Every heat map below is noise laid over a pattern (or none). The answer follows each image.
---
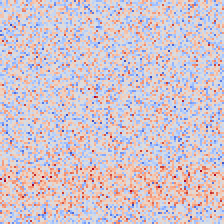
one band of rows
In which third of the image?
bottom
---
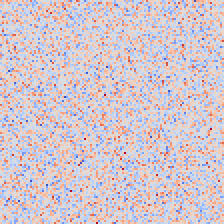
only noise
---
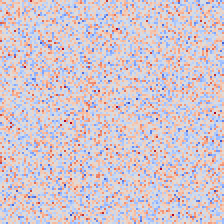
only noise
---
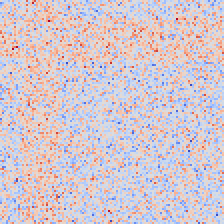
bands of rows crossing bands of columns
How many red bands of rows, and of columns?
1 and 1
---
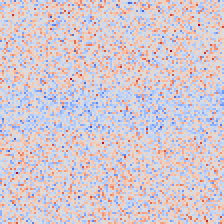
one band of rows
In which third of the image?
middle
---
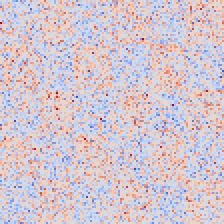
a checkerboard
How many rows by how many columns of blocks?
5 by 6
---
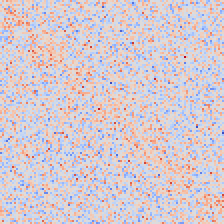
blocks along the diagonal
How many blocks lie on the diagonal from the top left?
7
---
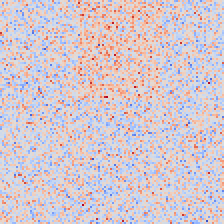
one block
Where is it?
top middle
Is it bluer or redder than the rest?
redder
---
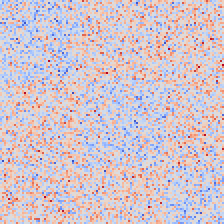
blocks along the diagonal
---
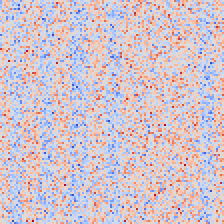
bands of columns
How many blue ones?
5
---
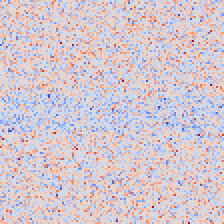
one band of rows
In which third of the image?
middle
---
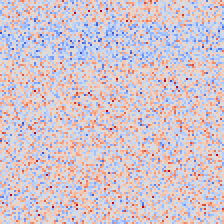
one band of rows
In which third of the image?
top
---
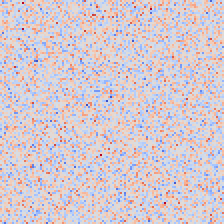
only noise
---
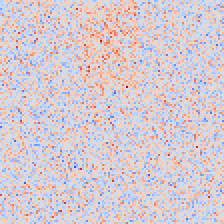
one block
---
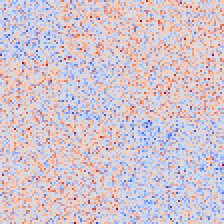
blocks along the diagonal
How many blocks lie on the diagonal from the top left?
3
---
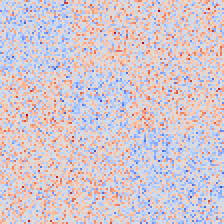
blocks along the diagonal
